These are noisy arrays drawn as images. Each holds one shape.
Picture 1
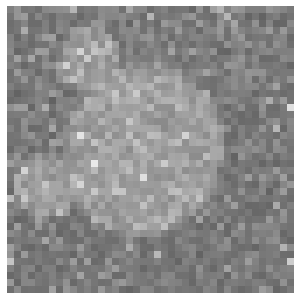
bear's head
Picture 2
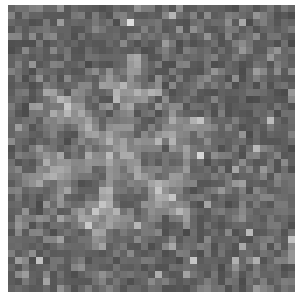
snowflake
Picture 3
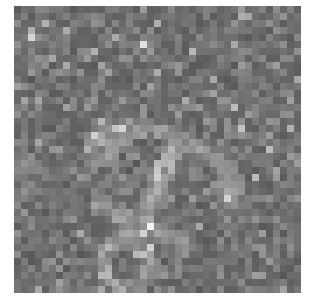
anchor
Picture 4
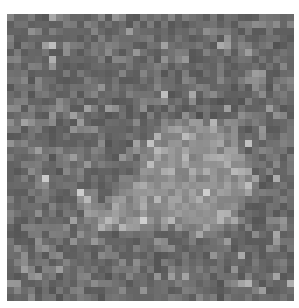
pear
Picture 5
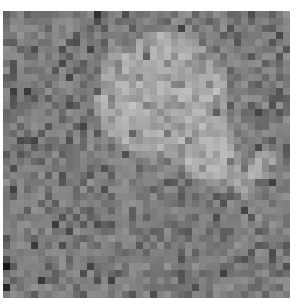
pear
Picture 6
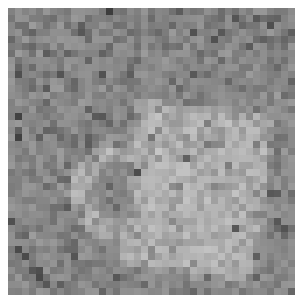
cup
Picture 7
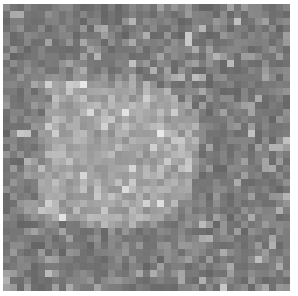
ghost
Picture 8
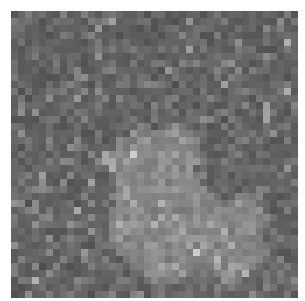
car
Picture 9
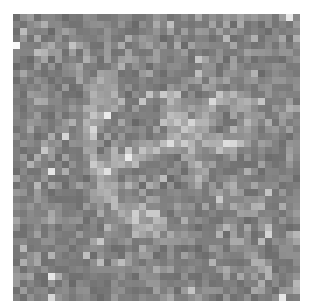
anchor
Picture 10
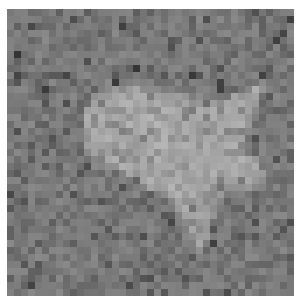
bell
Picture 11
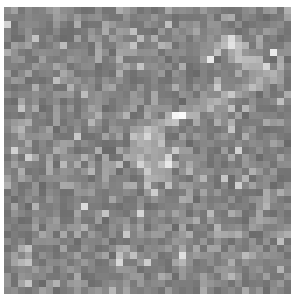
musical note
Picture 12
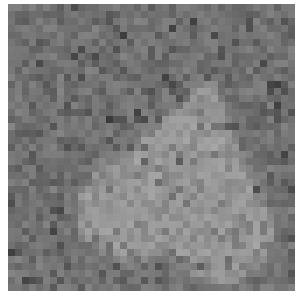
heart
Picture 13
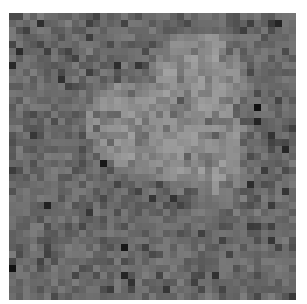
heart
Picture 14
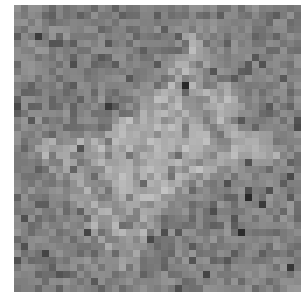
chess rook
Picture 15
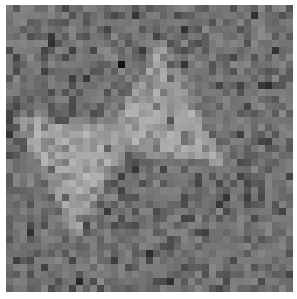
bow tie
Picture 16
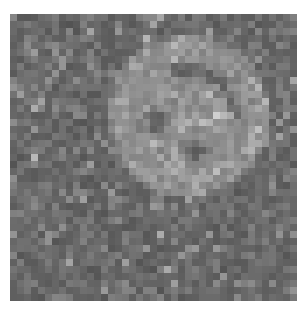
smiling face
